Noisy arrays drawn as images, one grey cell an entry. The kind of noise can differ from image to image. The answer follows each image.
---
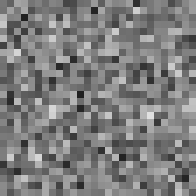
independent entries
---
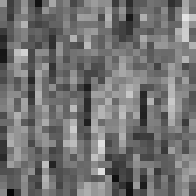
streaked along the columns
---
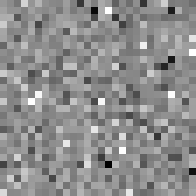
heavy tails
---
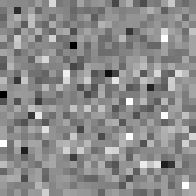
heavy tails
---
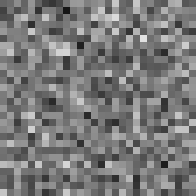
low rank plus noise
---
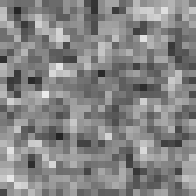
blotchy
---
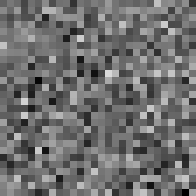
independent entries
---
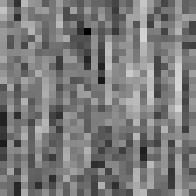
streaked along the columns
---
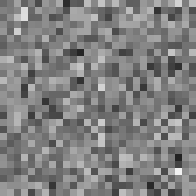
low rank plus noise
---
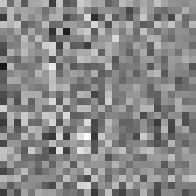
low rank plus noise
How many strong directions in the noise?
two
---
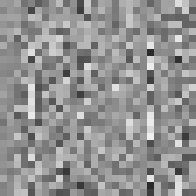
columns of uneven size
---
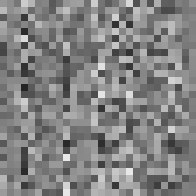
columns of uneven size
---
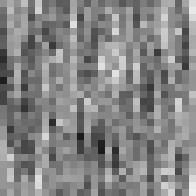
streaked along the columns
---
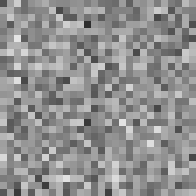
independent entries
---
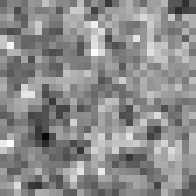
blotchy
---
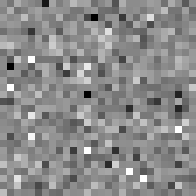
heavy tails
